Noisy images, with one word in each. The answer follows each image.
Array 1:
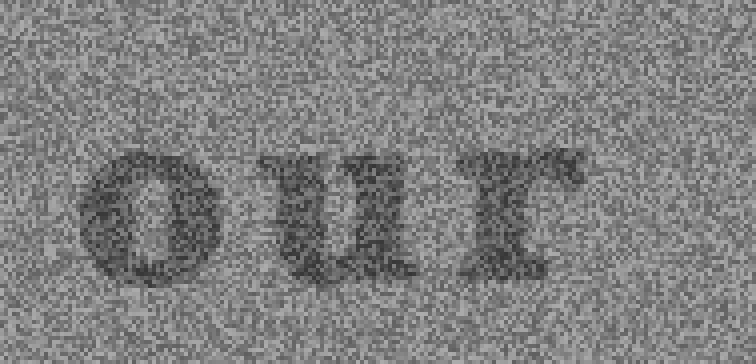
our
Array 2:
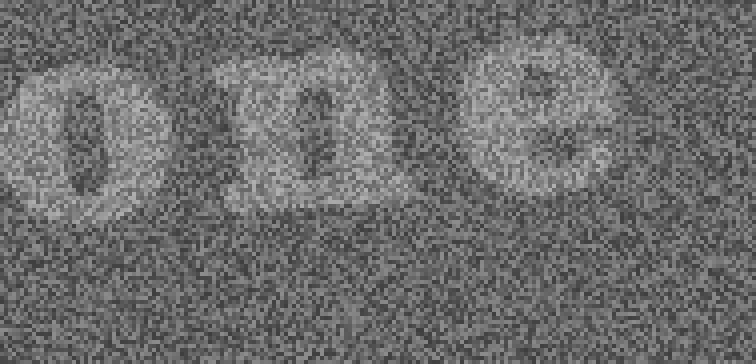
one
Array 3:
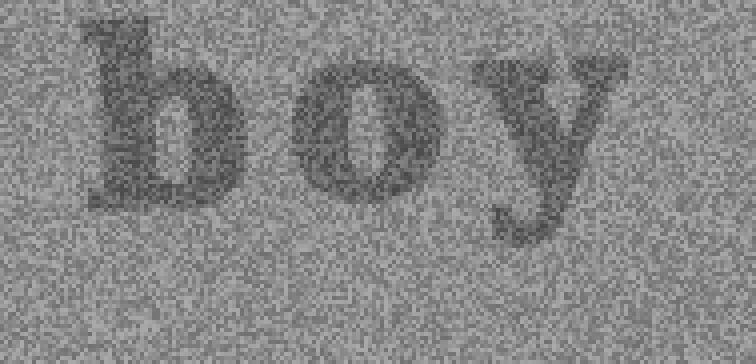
boy
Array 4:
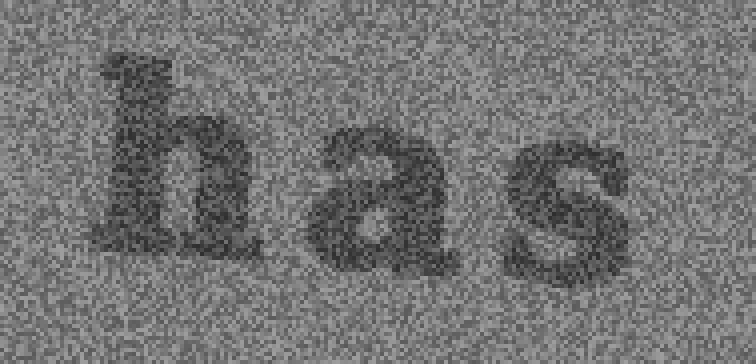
has
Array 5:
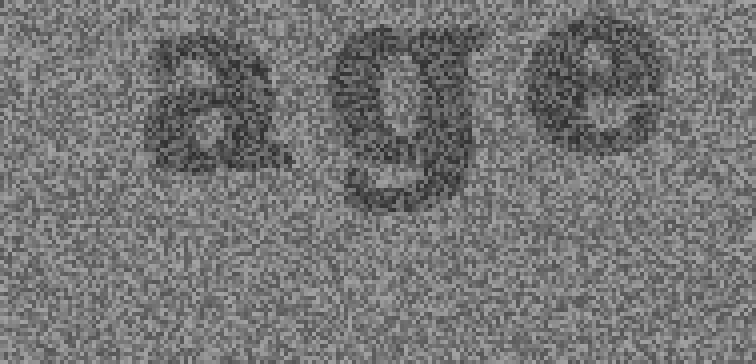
age
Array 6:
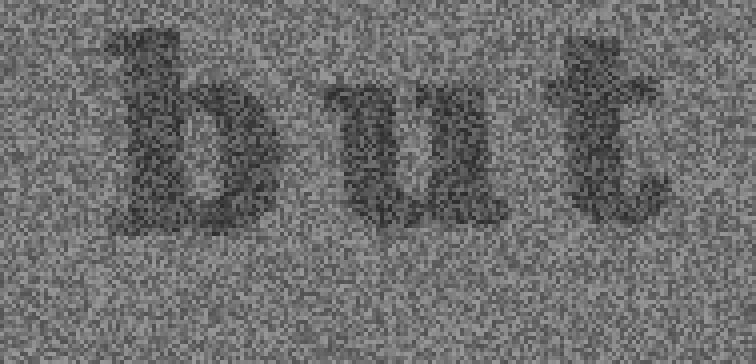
but
